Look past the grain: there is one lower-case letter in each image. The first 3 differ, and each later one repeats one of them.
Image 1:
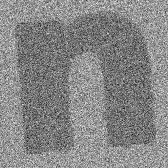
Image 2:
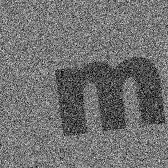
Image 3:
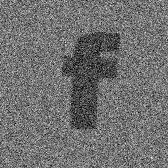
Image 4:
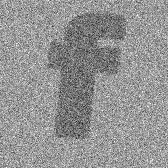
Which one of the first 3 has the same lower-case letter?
3
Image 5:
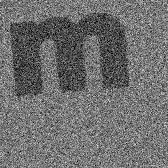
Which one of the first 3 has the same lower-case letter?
2
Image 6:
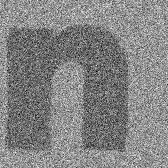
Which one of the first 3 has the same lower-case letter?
1
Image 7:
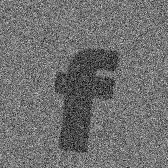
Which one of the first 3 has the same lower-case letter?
3
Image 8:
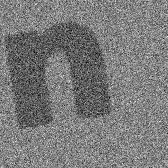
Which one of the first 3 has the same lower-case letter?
1
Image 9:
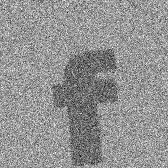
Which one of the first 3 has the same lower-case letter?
3
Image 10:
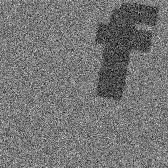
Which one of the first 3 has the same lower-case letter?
3
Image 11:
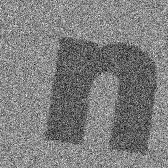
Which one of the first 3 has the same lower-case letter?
1
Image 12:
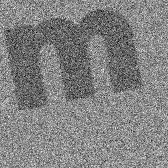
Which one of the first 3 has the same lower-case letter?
2
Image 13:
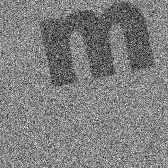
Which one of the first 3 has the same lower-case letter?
2
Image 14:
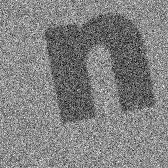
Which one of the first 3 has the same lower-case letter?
1
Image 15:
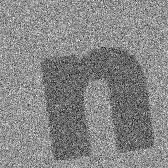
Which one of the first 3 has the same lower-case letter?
1
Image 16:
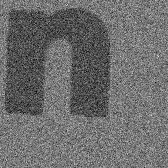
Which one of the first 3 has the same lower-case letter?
1
